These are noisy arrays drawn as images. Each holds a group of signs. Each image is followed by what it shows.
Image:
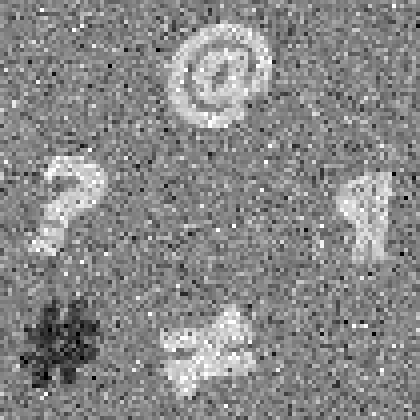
top middle: light at sign; middle left: light question mark; middle right: light pilcrow; bottom left: dark hash sign; bottom middle: light not-equal sign
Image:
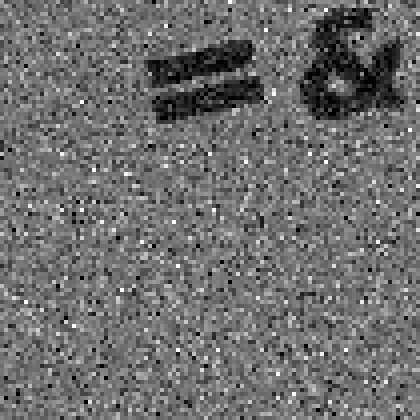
top middle: dark equals sign; top right: dark ampersand
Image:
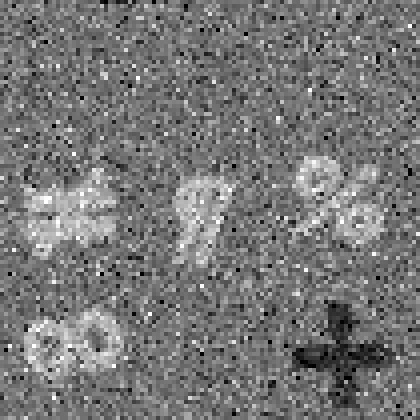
middle left: light not-equal sign; centre: light pilcrow; middle right: light percent sign; bottom left: light infinity sign; bottom right: dark plus sign
